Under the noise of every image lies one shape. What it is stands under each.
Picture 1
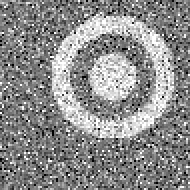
light bullseye
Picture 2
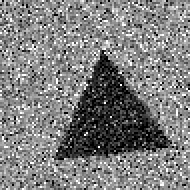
dark triangle
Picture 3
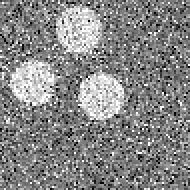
light three dots
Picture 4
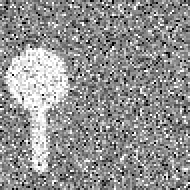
light lollipop
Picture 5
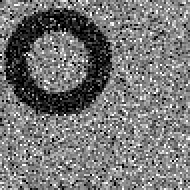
dark ring
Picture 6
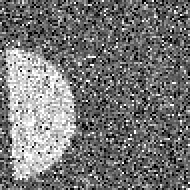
light half disc
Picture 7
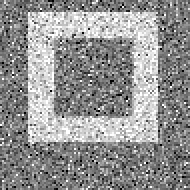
light square frame
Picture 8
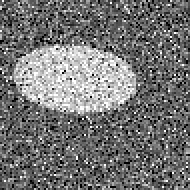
light ellipse
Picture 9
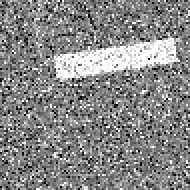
light bar
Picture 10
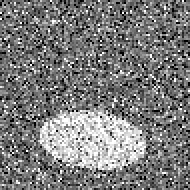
light ellipse
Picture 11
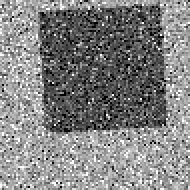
dark square
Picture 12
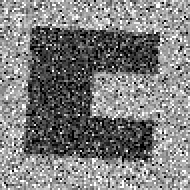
dark square with a notch
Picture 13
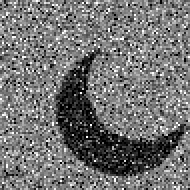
dark crescent
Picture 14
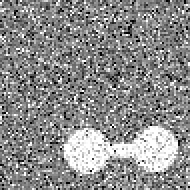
light dumbbell
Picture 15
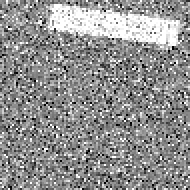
light bar
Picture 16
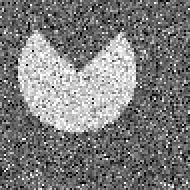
light disc with a wedge cut out
